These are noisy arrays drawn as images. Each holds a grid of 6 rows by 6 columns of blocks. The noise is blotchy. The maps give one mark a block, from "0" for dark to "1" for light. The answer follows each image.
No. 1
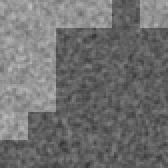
1 1 1 1 0 1
1 1 0 0 0 0
1 1 0 0 0 0
1 1 0 0 0 0
1 0 0 0 0 0
0 0 0 0 0 0
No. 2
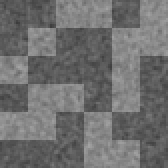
0 0 1 1 0 1
0 1 0 0 1 1
1 0 0 0 1 0
0 1 1 0 1 0
1 1 0 1 0 0
0 0 0 1 1 0
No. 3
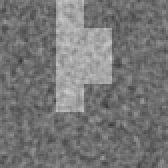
0 0 1 0 0 0
0 0 1 1 0 0
0 0 1 1 0 0
0 0 1 0 0 0
0 0 0 0 0 0
0 0 0 0 0 0
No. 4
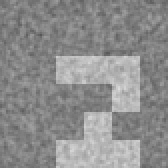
0 0 0 0 0 0
0 0 0 0 0 0
0 0 1 1 1 0
0 0 0 0 1 0
0 0 0 1 0 0
0 0 1 1 1 0
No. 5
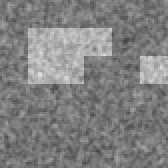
0 0 0 0 0 0
0 1 1 1 0 0
0 1 1 0 0 1
0 0 0 0 0 0
0 0 0 0 0 0
0 0 0 0 0 0
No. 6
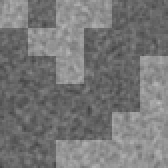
1 0 1 1 0 0
0 1 1 0 0 0
0 0 1 0 0 1
0 0 0 0 0 1
0 0 0 0 1 1
0 0 1 1 1 1
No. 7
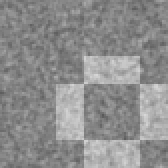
0 0 0 0 0 0
0 0 0 0 0 0
0 0 0 1 1 0
0 0 1 0 0 1
0 0 1 0 0 1
0 0 0 1 1 0
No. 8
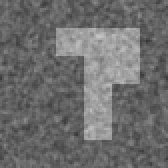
0 0 0 0 0 0
0 0 1 1 1 0
0 0 0 1 1 0
0 0 0 1 0 0
0 0 0 1 0 0
0 0 0 0 0 0
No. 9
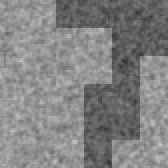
1 1 0 0 0 0
1 1 1 1 0 0
1 1 1 1 0 1
1 1 1 0 0 1
1 1 1 0 0 1
1 1 1 0 1 1
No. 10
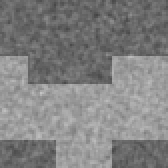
0 0 0 0 0 0
0 0 0 0 0 0
1 0 0 0 1 1
1 1 1 1 1 1
1 1 1 1 1 1
0 0 1 1 0 0
